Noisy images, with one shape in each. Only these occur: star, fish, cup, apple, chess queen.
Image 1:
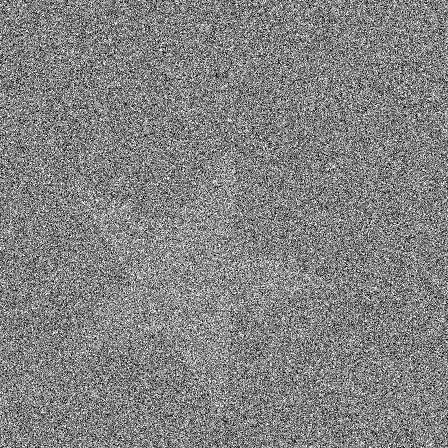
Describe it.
light star
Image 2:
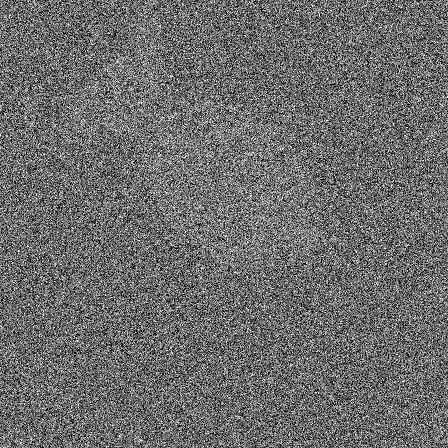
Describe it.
light fish
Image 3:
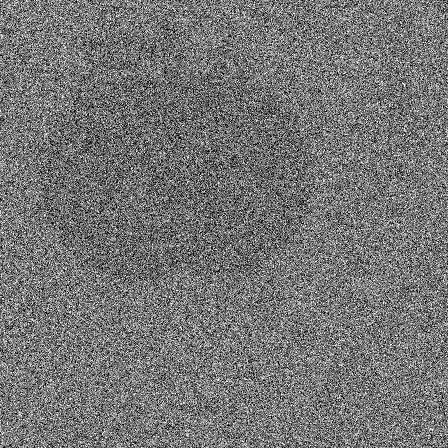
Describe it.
dark apple
